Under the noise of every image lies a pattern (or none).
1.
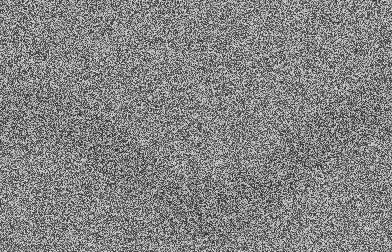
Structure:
a wavy band
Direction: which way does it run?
left to right
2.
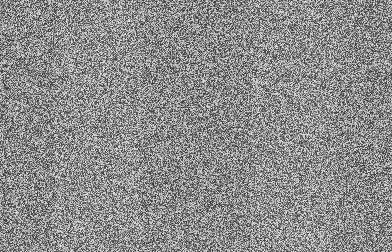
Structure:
vertical stripes
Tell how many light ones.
2
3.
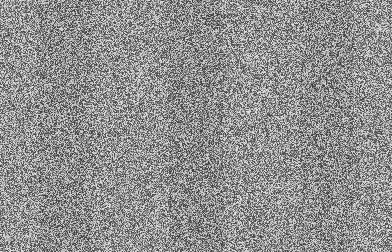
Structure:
vertical stripes
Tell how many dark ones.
3
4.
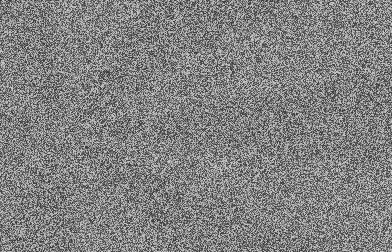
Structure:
spokes from one point
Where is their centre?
middle left
